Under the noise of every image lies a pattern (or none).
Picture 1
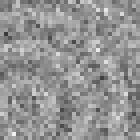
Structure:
rings round one point
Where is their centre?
bottom left
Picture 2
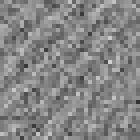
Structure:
diagonal stripes
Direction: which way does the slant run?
bottom left to top right
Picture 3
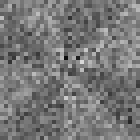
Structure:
spokes from one point
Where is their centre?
centre
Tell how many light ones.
4
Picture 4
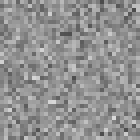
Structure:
only noise
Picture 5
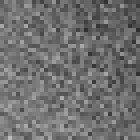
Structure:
a smooth slope
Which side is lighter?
bottom left
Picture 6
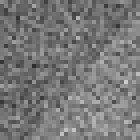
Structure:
a sharp edge
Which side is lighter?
bottom right
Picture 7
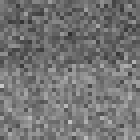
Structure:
a sharp edge
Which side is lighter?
bottom
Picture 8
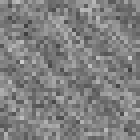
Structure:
diagonal stripes
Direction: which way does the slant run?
top left to bottom right
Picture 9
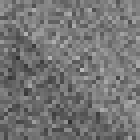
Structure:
a sharp edge
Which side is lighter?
top right
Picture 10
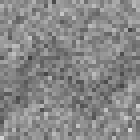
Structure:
a wavy band
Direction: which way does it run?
left to right
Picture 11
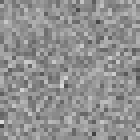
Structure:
only noise
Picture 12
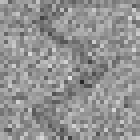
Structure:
a wavy band
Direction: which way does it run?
top to bottom
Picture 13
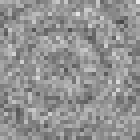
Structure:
rings round one point
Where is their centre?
centre
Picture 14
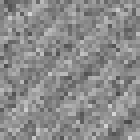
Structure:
diagonal stripes
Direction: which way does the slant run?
bottom left to top right
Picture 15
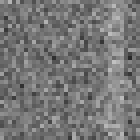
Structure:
one vertical stripe
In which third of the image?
right
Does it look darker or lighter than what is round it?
lighter
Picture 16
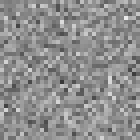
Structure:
only noise
